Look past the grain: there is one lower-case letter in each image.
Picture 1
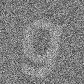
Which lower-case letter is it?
g
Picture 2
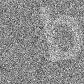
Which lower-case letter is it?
b
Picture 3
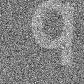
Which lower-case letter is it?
q
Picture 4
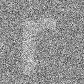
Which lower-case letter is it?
r
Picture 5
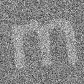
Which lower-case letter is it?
m
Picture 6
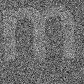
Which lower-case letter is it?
m
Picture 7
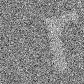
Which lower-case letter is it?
r
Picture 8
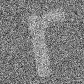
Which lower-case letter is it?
r
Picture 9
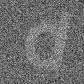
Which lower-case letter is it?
d
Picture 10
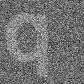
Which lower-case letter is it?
q
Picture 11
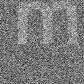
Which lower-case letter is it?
m
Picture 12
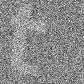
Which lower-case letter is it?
t
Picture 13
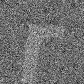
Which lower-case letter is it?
r
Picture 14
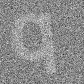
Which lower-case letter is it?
q
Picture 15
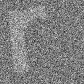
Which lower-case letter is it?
r
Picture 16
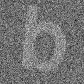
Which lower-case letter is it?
b
